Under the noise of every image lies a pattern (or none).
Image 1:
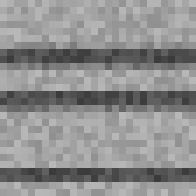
bands of rows
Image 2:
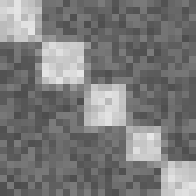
blocks along the diagonal
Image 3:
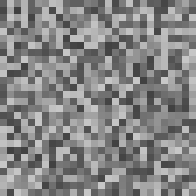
only noise
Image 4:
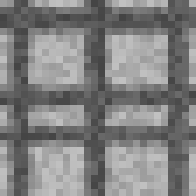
bands of rows crossing bands of columns
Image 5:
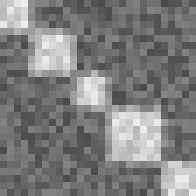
blocks along the diagonal
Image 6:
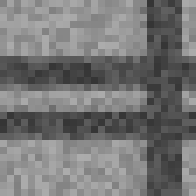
bands of rows crossing bands of columns
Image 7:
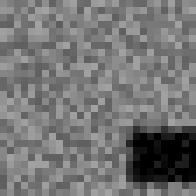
one block
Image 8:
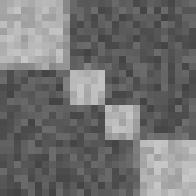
blocks along the diagonal
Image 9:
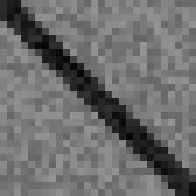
a diagonal band
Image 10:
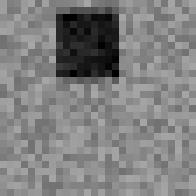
one block
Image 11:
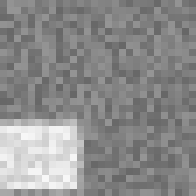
one block
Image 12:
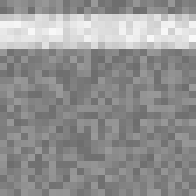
one band of rows
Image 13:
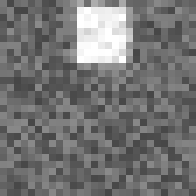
one block
